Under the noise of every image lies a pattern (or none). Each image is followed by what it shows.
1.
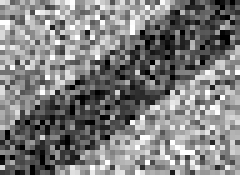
a diagonal band
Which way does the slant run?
bottom left to top right
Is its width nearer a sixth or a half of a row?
a half
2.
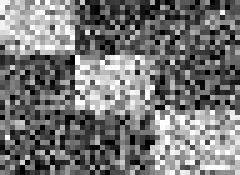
blocks along the diagonal
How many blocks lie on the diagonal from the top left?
3
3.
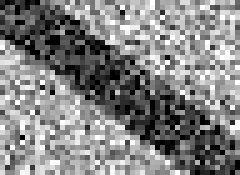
a diagonal band
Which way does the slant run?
top left to bottom right
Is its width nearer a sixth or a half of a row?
a half
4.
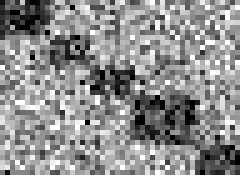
blocks along the diagonal
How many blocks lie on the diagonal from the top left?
5
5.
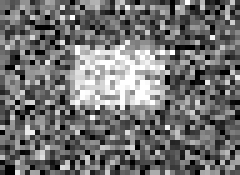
one block
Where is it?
centre
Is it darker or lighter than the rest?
lighter
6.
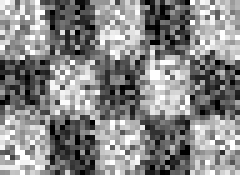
a checkerboard
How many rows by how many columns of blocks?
3 by 5
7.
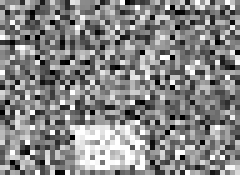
one block
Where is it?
bottom middle
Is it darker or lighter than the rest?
lighter
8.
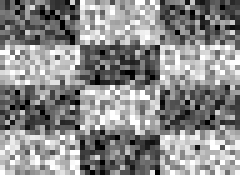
a checkerboard
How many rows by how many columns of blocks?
4 by 3
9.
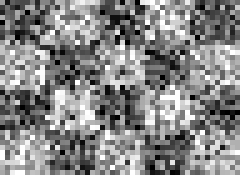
a checkerboard
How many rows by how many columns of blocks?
4 by 5
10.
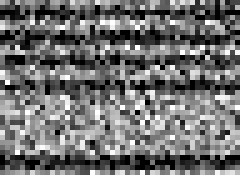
bands of rows
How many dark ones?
5
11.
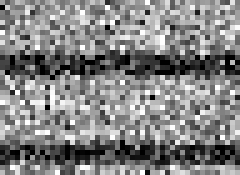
bands of rows
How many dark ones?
2
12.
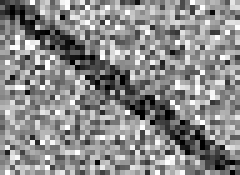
a diagonal band
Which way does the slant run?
top left to bottom right
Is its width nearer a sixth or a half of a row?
a sixth
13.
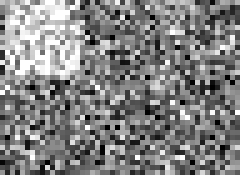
one block
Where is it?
top left
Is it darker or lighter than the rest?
lighter
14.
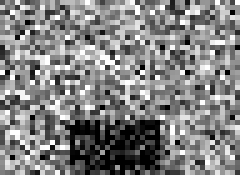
one block
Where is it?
bottom middle
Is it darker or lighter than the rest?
darker
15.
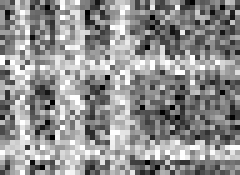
bands of rows crossing bands of columns
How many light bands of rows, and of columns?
2 and 3
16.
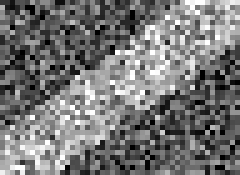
a diagonal band
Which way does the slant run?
bottom left to top right
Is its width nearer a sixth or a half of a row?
a half
